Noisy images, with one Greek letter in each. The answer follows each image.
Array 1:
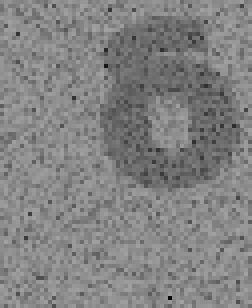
delta
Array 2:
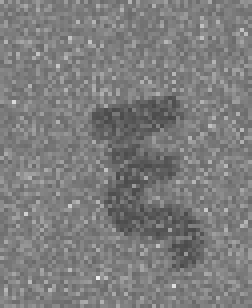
xi
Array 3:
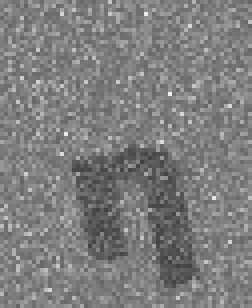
eta
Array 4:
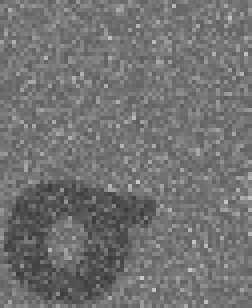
sigma
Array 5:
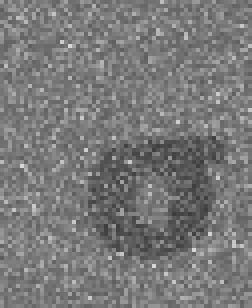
sigma
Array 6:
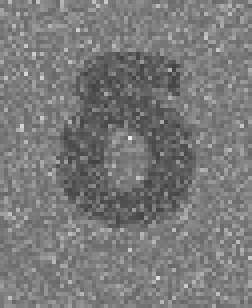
delta
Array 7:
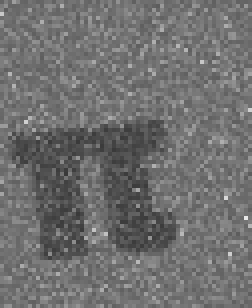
pi
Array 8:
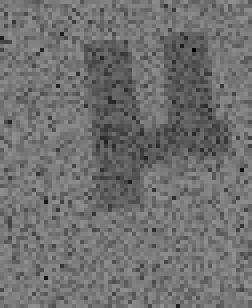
mu
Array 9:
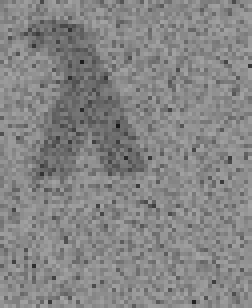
lambda
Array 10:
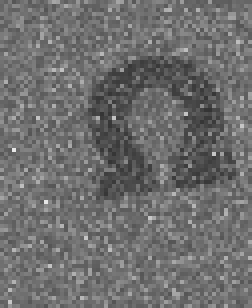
omega
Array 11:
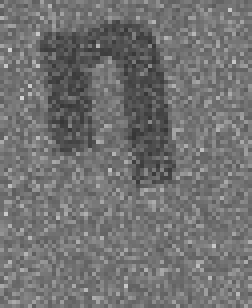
eta
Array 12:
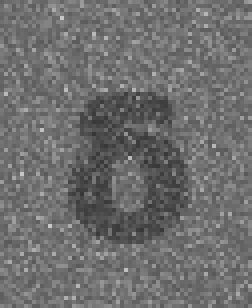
delta
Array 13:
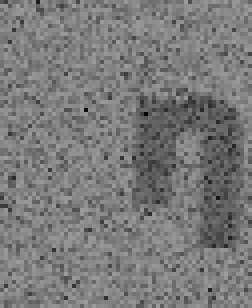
eta
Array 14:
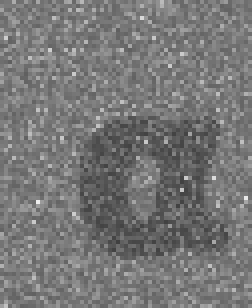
alpha
